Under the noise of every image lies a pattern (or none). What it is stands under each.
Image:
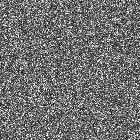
only noise
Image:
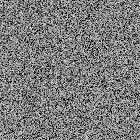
only noise
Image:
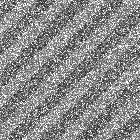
diagonal stripes
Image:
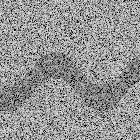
a wavy band
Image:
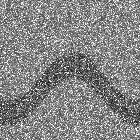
a wavy band
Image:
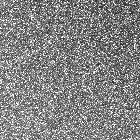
a smooth slope
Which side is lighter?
bottom left
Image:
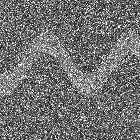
a wavy band
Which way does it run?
left to right
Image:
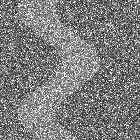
a wavy band
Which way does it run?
top to bottom
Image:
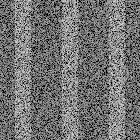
vertical stripes
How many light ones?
3
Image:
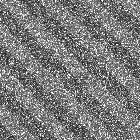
diagonal stripes
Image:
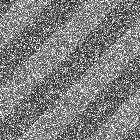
diagonal stripes
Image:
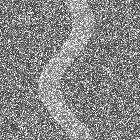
a wavy band
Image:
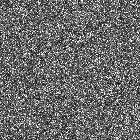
only noise
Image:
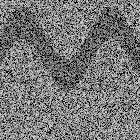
a wavy band
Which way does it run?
left to right
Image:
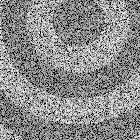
rings round one point
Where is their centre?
top middle
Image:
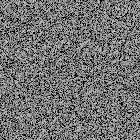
only noise
